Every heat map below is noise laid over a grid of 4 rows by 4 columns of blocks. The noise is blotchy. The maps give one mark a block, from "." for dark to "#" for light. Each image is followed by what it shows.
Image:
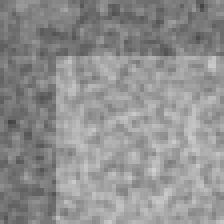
....
.###
.###
.###
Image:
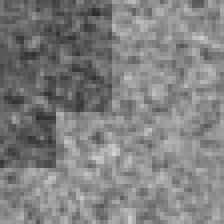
..##
..##
.###
####
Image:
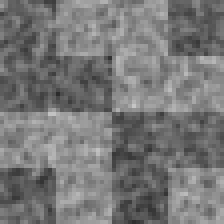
.##.
..##
##..
.#.#
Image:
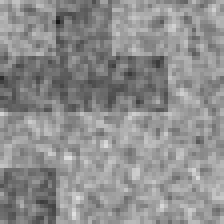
#.##
...#
####
.###
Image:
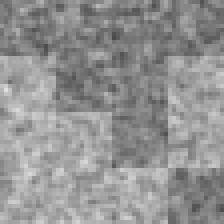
....
#..#
##.#
###.
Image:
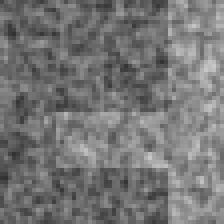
...#
...#
.###
...#
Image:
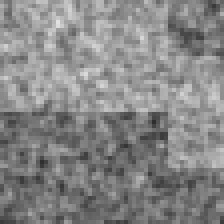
###.
####
...#
....
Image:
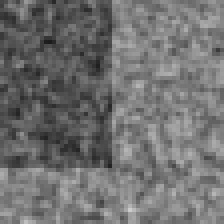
..##
..##
..##
####
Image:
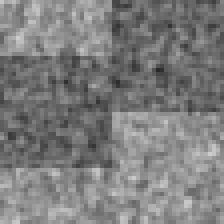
##..
....
..##
####
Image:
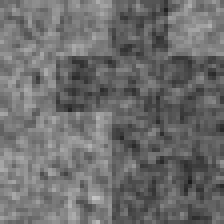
##.#
#...
##..
##..
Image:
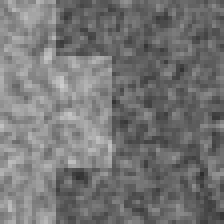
#...
##..
##..
#...
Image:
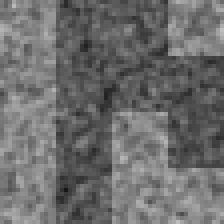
#..#
#...
#.#.
#.##
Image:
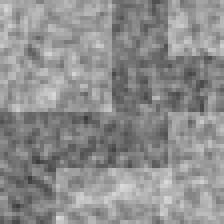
##.#
##..
...#
.###
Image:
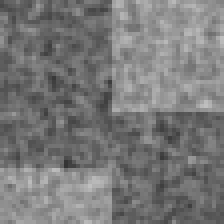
..##
..##
....
##..
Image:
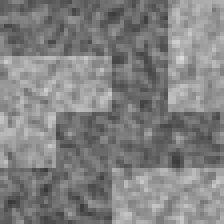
...#
##.#
#...
..##
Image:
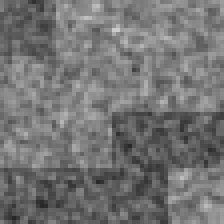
.###
####
##..
...#
